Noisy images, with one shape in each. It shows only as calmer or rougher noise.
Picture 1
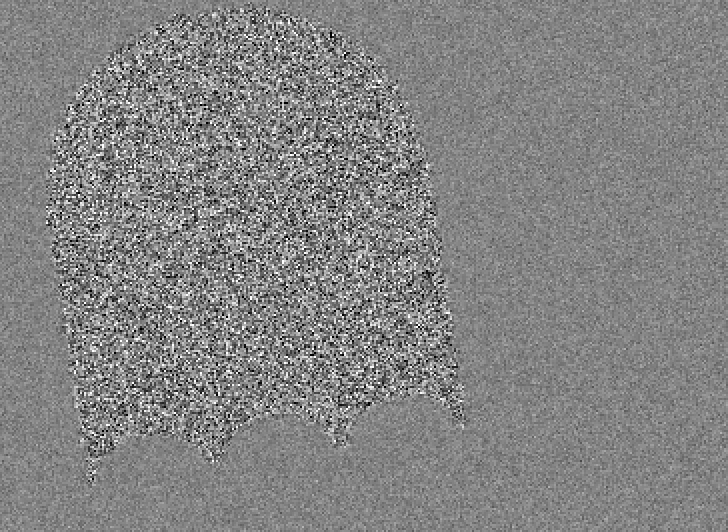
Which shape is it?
ghost
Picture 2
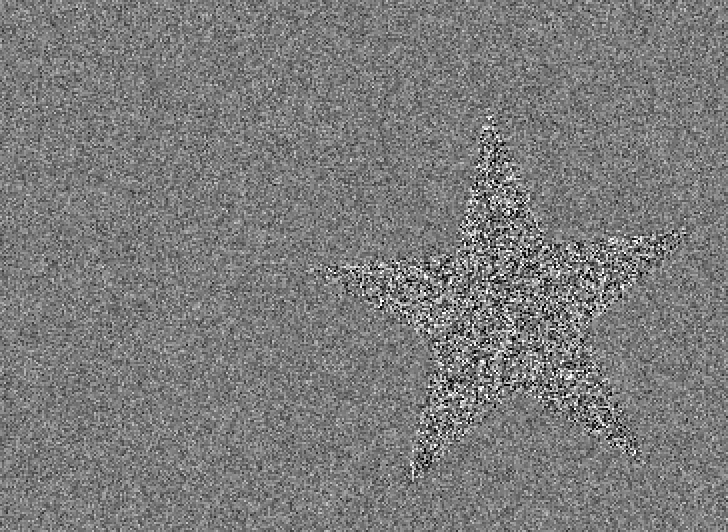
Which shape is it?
star
